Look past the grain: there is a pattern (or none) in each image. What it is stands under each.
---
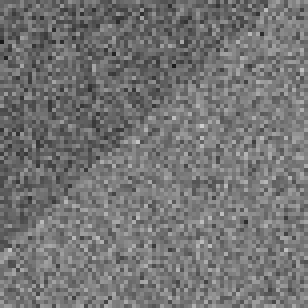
a sharp edge
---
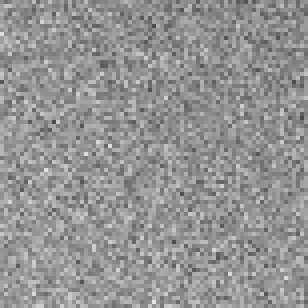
a smooth slope
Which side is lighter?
bottom left
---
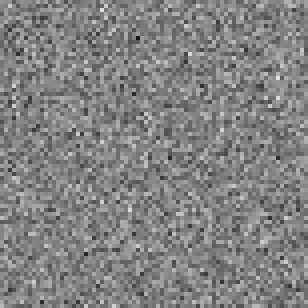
only noise
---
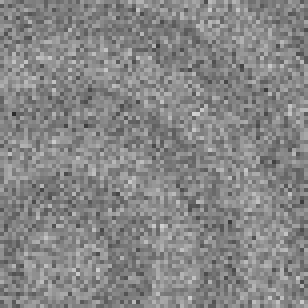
rings round one point
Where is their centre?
bottom left
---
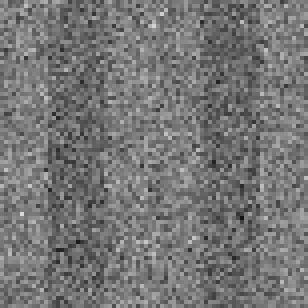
vertical stripes
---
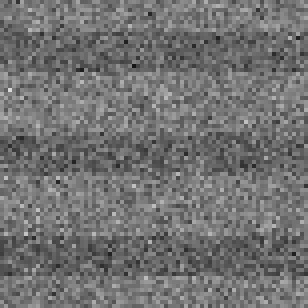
horizontal stripes
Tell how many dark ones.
3
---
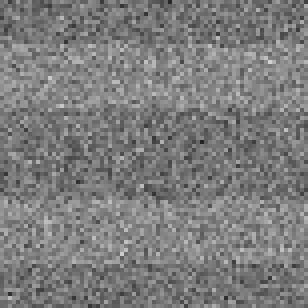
horizontal stripes
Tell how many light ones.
2
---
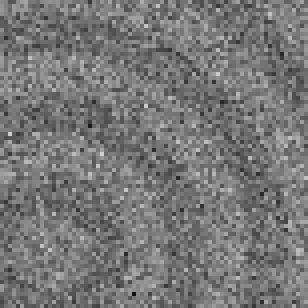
rings round one point
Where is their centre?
bottom left
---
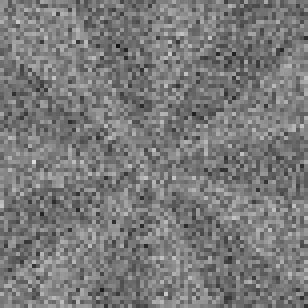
spokes from one point
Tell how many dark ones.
7
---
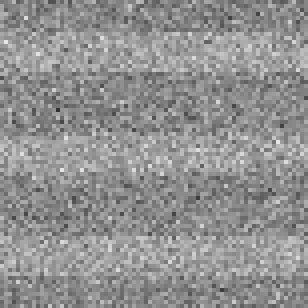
horizontal stripes
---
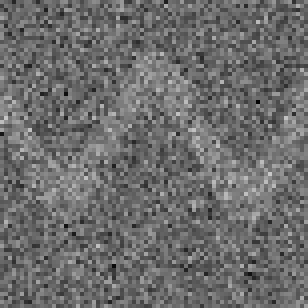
a wavy band
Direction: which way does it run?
left to right
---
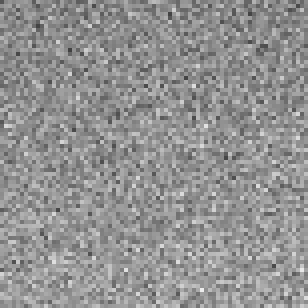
a smooth slope
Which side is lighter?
bottom
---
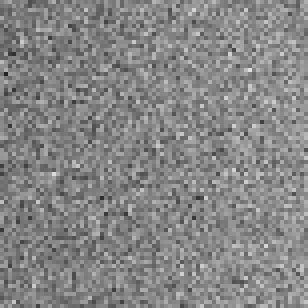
a smooth slope
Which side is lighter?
right
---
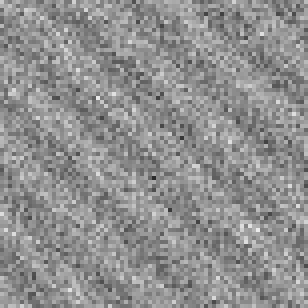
diagonal stripes
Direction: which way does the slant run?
top left to bottom right
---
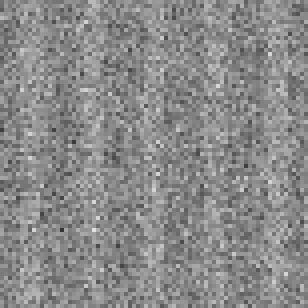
vertical stripes
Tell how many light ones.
5
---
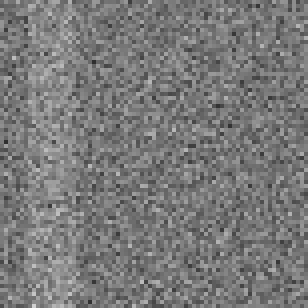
one vertical stripe
